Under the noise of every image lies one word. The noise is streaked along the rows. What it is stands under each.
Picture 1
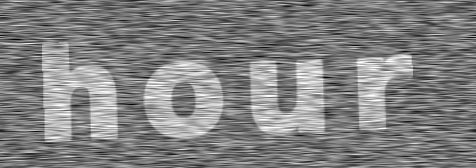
hour
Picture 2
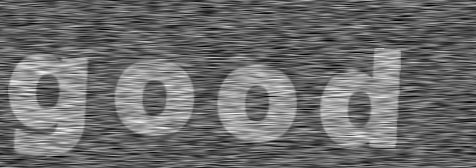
good
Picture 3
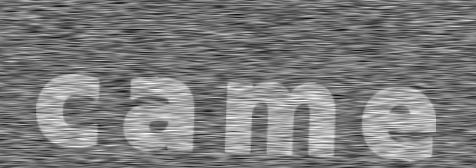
came
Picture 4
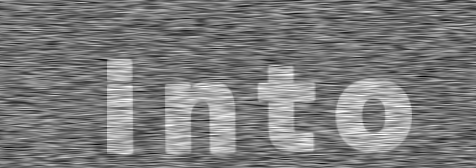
into
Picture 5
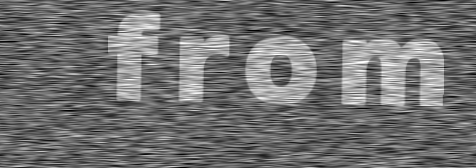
from
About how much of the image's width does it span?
two thirds
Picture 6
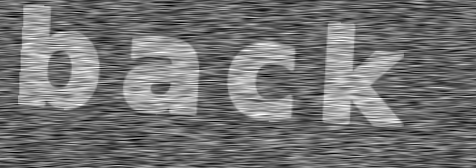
back
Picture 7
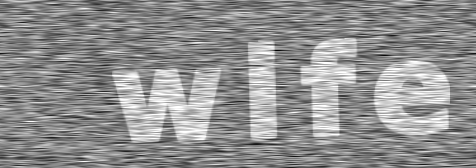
wife
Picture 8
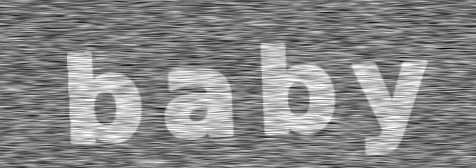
baby
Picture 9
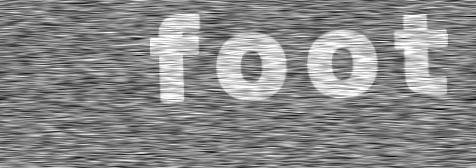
foot
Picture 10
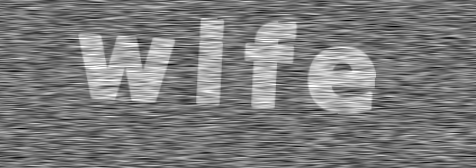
wife
